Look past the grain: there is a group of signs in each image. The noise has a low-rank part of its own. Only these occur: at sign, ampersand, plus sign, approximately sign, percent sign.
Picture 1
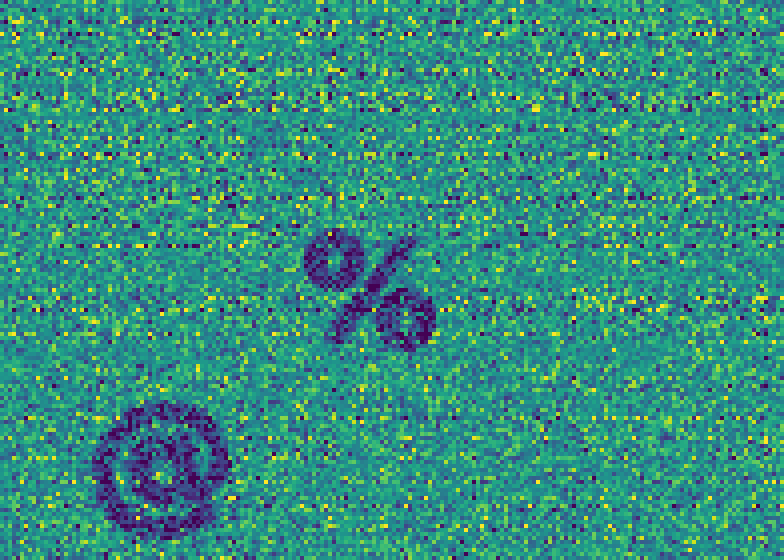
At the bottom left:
at sign
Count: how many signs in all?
2
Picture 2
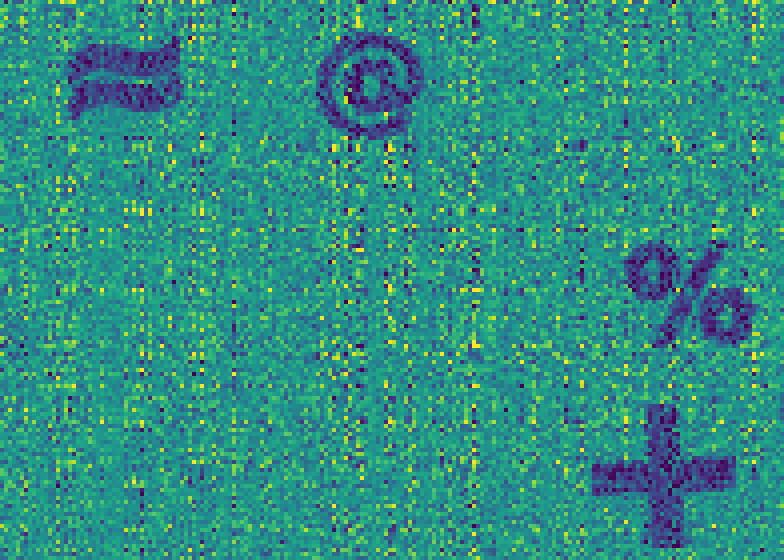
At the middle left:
nothing
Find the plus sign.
bottom right
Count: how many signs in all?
4
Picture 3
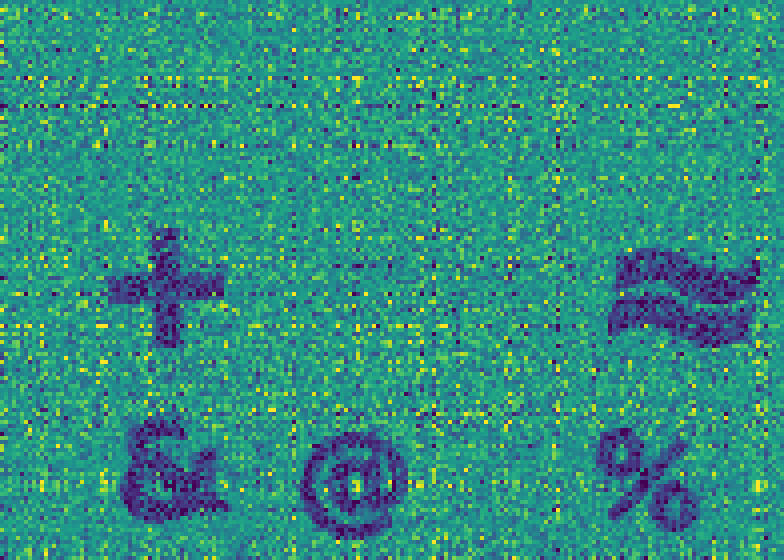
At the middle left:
plus sign
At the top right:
nothing
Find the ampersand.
bottom left
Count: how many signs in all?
5
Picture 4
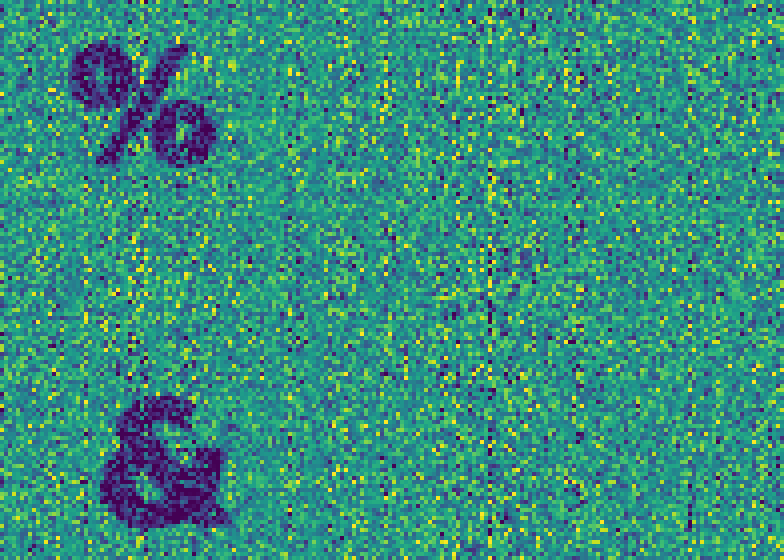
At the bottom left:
ampersand
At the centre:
nothing
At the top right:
nothing
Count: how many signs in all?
2
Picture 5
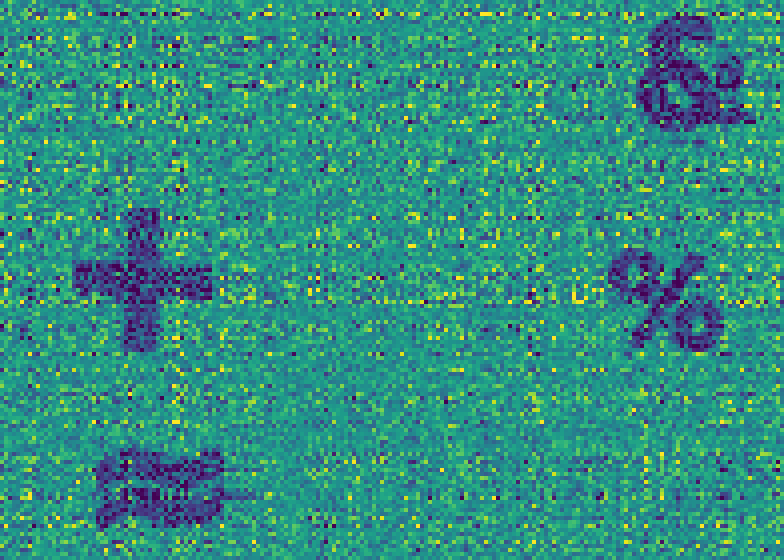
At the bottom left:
approximately sign
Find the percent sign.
middle right
